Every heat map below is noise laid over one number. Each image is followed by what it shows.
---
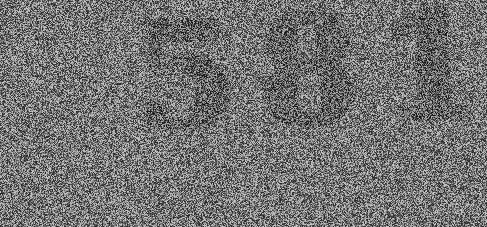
581
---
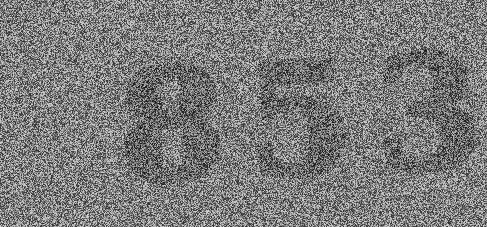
853
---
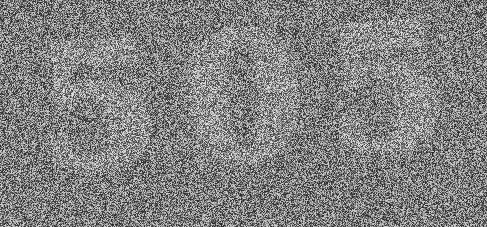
505
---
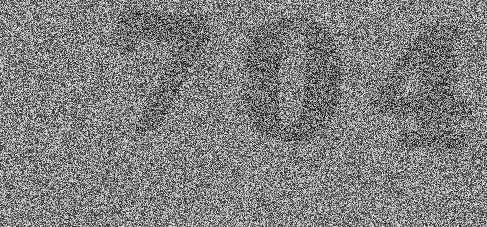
704
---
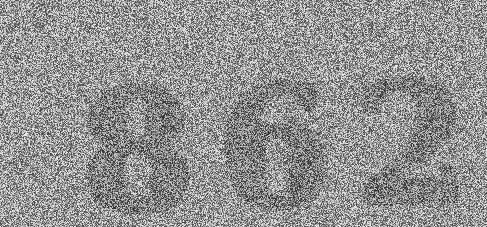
862
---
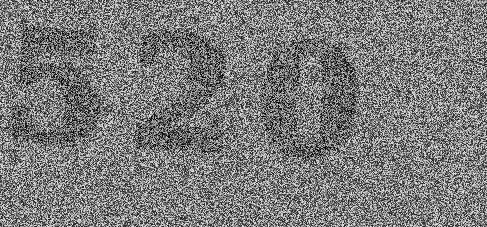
520
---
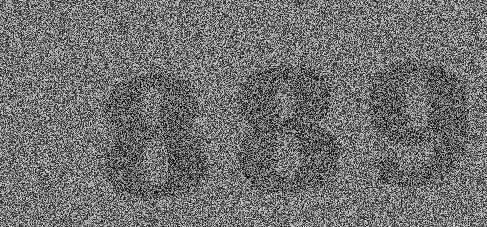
889
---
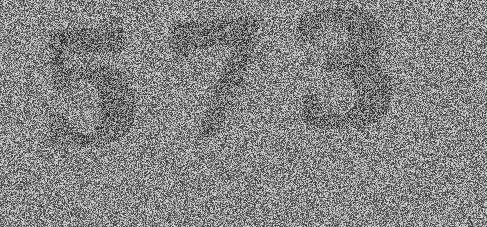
573
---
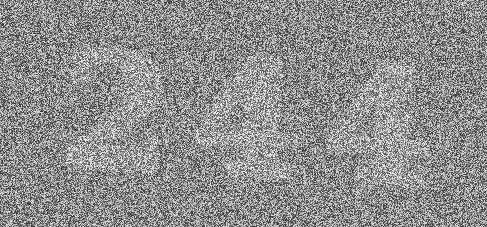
244
